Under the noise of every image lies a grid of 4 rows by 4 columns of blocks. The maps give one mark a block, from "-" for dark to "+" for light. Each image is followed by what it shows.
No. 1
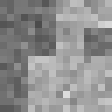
- - + +
- - + -
- + + +
- + + +
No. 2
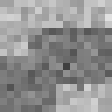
+ + + +
+ - - -
- - - -
- - + +
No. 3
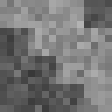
+ + + -
- + + +
- - + +
- - - +
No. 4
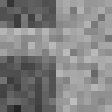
- - + +
+ + + +
- - + +
- - + +
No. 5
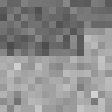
- - - -
- - - +
+ + + +
+ + + +
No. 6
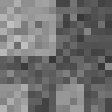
+ + - -
+ + - -
- - - -
+ - + -
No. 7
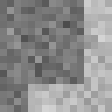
- - - +
- - - +
- - - +
- + + +
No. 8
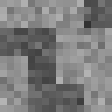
+ + + -
- - + +
+ - + +
+ - - +
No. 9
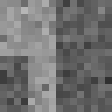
+ + - -
+ + - -
- + - -
- + - -
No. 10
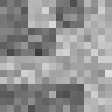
- + - +
- - + +
+ + + +
- - - +
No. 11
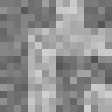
- - + -
- + + +
- + - -
- + - +
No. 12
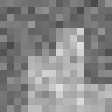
- - - -
- - + -
- + + -
- + + +
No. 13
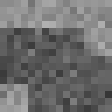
+ + + +
- - - +
- - - -
+ - - -
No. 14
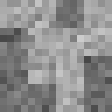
+ + - +
- + + +
- + + -
- - + -
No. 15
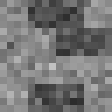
+ - - +
+ + - -
+ + + +
+ - - +
